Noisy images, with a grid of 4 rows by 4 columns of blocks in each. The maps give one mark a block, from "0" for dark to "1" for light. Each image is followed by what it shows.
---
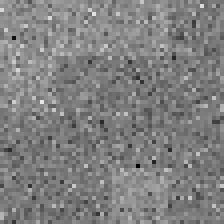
1 1 1 0
1 0 0 0
0 0 0 0
0 0 1 0
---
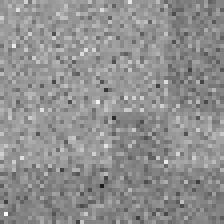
1 1 1 0
1 1 1 0
1 1 0 1
0 0 0 0
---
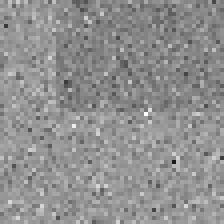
1 0 0 0
1 0 0 0
1 1 1 1
1 1 1 1
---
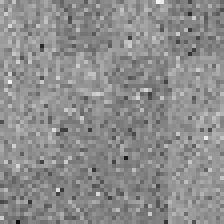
1 0 1 0
1 1 0 1
1 0 0 1
0 0 0 1
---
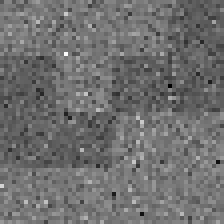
1 1 1 0
0 1 0 0
0 0 1 1
1 1 1 1
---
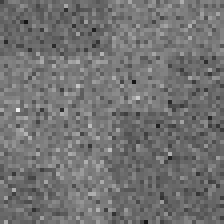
0 0 1 1
1 1 1 0
1 1 0 0
0 1 0 0
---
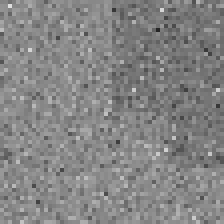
1 1 0 0
1 1 0 0
1 1 1 0
1 1 1 1
